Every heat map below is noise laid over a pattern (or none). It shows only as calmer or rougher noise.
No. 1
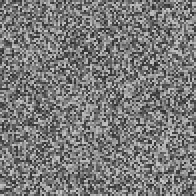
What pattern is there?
only noise
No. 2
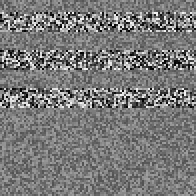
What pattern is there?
bands of rows
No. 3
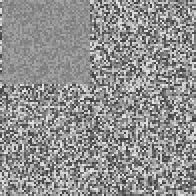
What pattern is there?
one block
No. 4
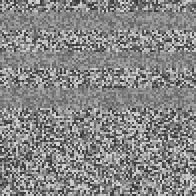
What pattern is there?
bands of rows
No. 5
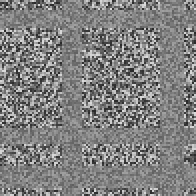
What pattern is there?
bands of rows crossing bands of columns
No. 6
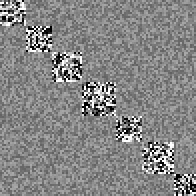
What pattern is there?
blocks along the diagonal
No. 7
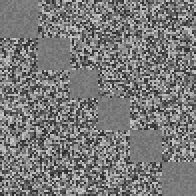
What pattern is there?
blocks along the diagonal
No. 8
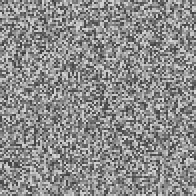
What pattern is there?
only noise
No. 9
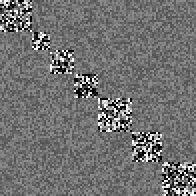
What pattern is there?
blocks along the diagonal
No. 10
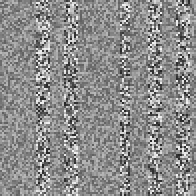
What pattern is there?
bands of columns
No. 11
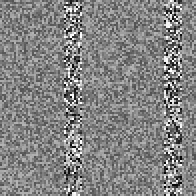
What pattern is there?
bands of columns
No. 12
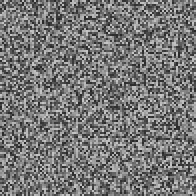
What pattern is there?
only noise
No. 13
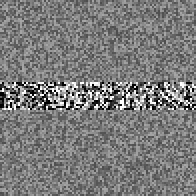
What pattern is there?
one band of rows
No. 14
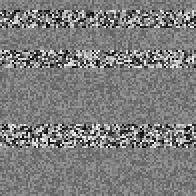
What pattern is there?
bands of rows
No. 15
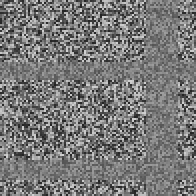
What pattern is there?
bands of rows crossing bands of columns
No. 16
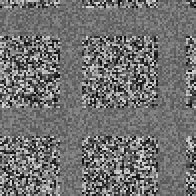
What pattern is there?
bands of rows crossing bands of columns
